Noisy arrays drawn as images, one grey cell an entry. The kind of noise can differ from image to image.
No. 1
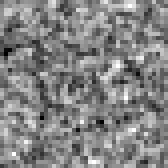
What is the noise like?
blotchy
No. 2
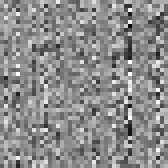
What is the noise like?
columns of uneven size
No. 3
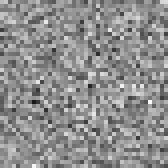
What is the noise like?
low rank plus noise
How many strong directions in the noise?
five to eight
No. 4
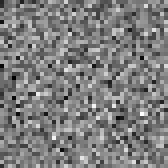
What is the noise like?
independent entries
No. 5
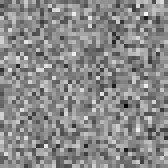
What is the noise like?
independent entries
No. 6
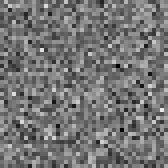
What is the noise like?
independent entries
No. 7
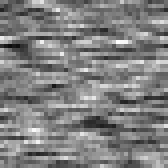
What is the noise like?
streaked along the rows
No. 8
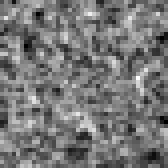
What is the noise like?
blotchy
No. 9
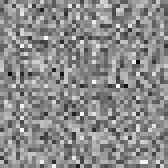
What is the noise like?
low rank plus noise
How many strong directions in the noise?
three or four
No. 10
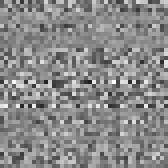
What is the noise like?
rows of uneven size
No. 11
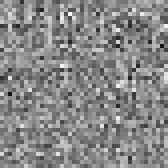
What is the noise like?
low rank plus noise
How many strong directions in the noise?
five to eight
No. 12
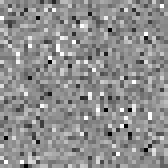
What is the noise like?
heavy tails
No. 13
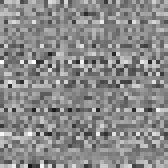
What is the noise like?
rows of uneven size
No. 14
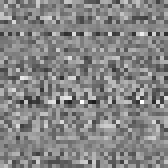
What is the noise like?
rows of uneven size
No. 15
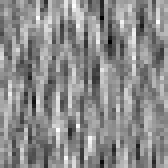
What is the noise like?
streaked along the columns
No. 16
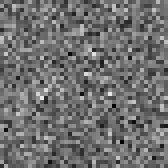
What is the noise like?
independent entries
